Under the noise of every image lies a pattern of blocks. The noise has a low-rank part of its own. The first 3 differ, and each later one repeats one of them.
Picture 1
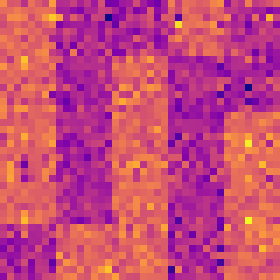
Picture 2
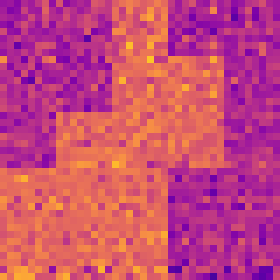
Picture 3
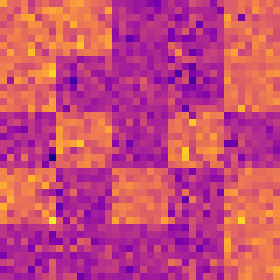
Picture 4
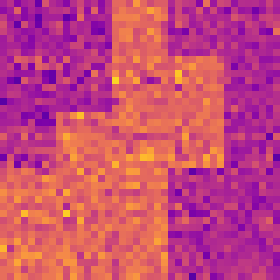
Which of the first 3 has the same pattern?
2
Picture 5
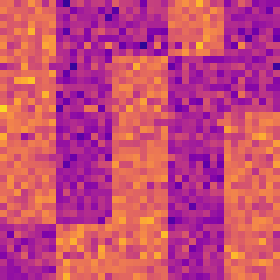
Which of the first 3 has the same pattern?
1
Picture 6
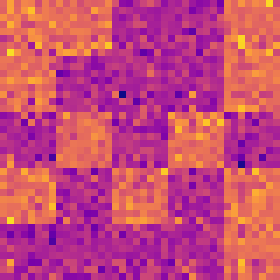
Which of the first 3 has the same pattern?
3
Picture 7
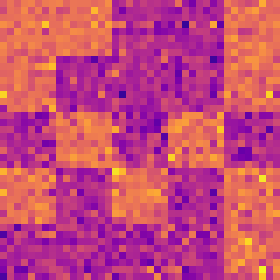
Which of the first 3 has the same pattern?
3
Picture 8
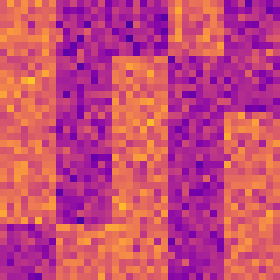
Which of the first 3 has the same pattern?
1
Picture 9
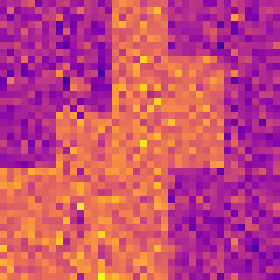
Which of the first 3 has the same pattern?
2
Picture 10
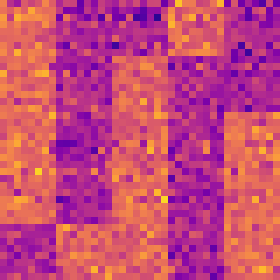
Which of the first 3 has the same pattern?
1
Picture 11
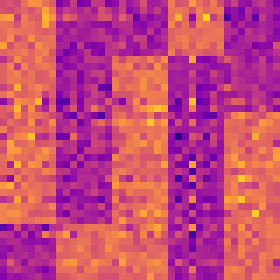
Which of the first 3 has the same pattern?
1
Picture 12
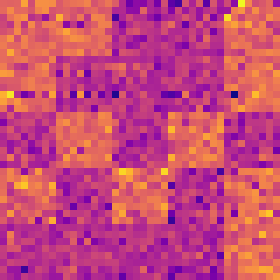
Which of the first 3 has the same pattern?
3
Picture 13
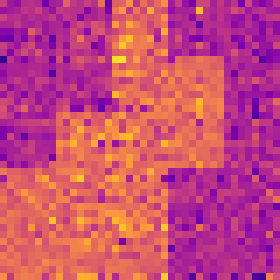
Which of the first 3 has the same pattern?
2
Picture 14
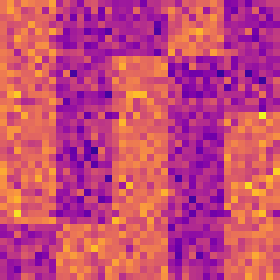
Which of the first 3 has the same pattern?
1
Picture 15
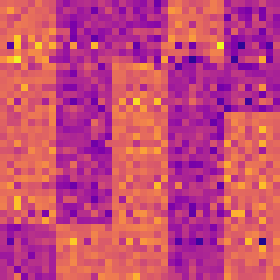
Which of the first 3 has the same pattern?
1
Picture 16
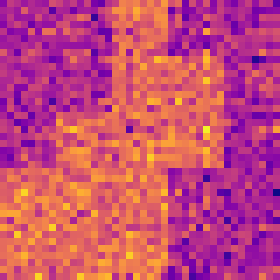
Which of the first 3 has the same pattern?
2
